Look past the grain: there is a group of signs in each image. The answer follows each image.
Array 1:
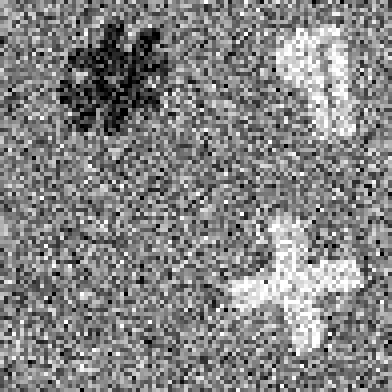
top left: dark hash sign; top right: light pilcrow; bottom right: light plus sign
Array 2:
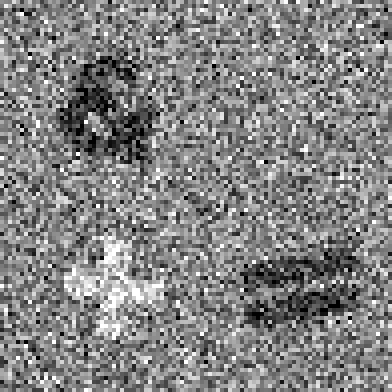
top left: dark ampersand; bottom left: light plus sign; bottom right: dark equals sign
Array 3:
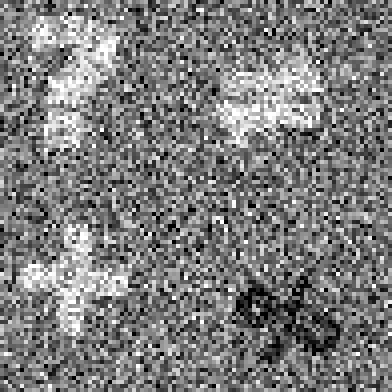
top left: light question mark; top right: light not-equal sign; bottom left: light plus sign; bottom right: dark percent sign
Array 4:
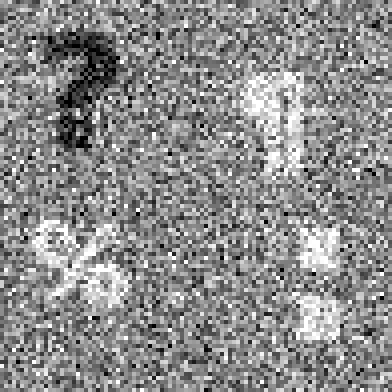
top left: dark question mark; top right: light pilcrow; bottom left: light percent sign; bottom right: light colon
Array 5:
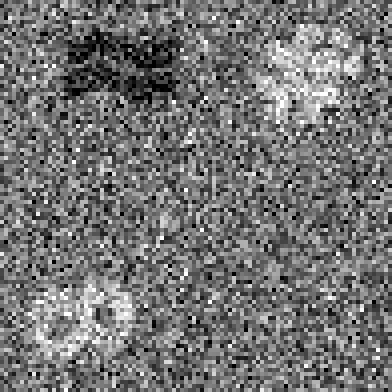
top left: dark approximately sign; top right: light hash sign; bottom left: light infinity sign
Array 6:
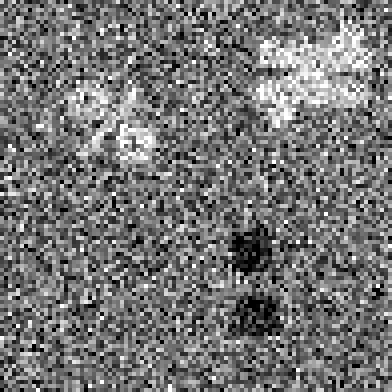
top left: light percent sign; top right: light not-equal sign; bottom right: dark colon
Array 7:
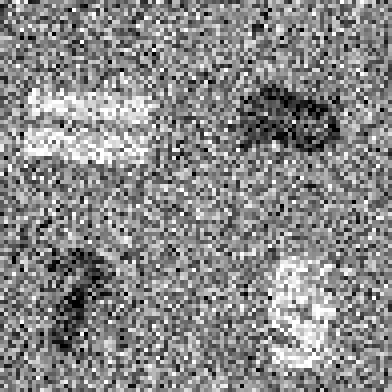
top left: light equals sign; top right: dark approximately sign; bottom left: dark question mark; bottom right: light section sign
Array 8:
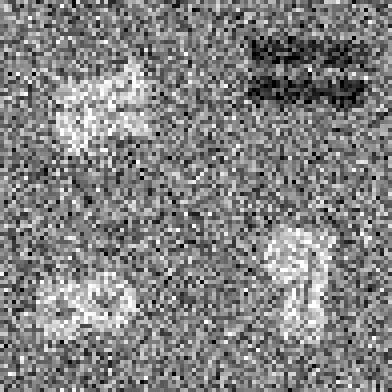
top left: light not-equal sign; top right: dark equals sign; bottom left: light infinity sign; bottom right: light pilcrow
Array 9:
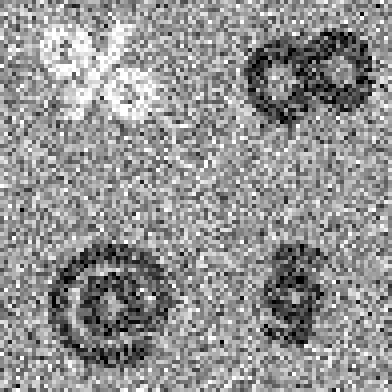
top left: light percent sign; top right: dark infinity sign; bottom left: dark at sign; bottom right: dark section sign
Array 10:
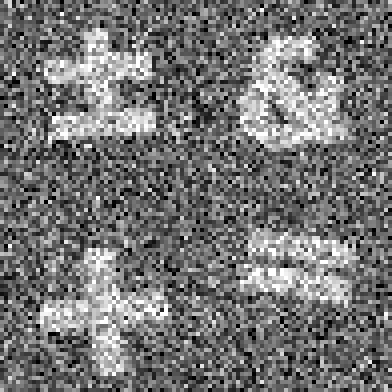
top left: light plus-minus sign; top right: light ampersand; bottom left: light plus sign; bottom right: light equals sign
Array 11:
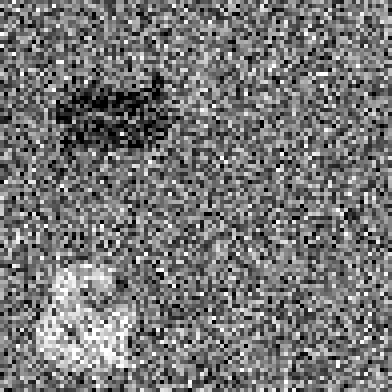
top left: dark approximately sign; bottom left: light ampersand
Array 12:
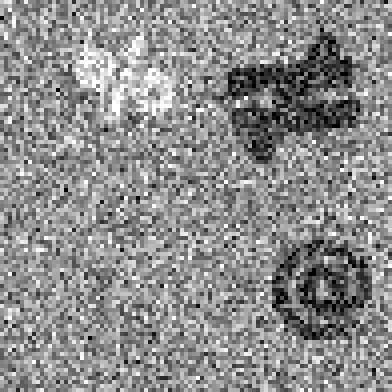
top left: light percent sign; top right: dark not-equal sign; bottom right: dark at sign
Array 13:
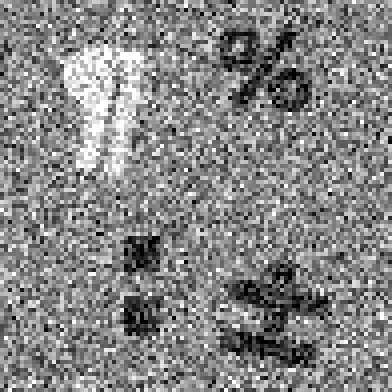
top left: light pilcrow; top right: dark percent sign; bottom left: dark colon; bottom right: dark plus-minus sign
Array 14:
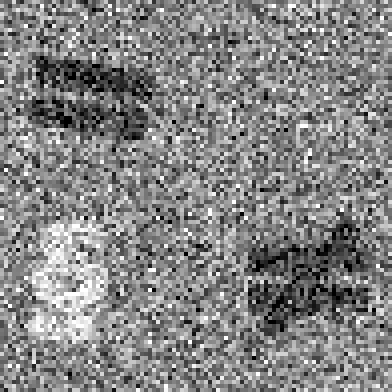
top left: dark equals sign; bottom left: light section sign; bottom right: dark not-equal sign
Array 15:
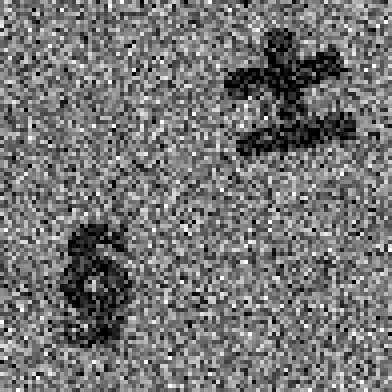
top right: dark plus-minus sign; bottom left: dark section sign
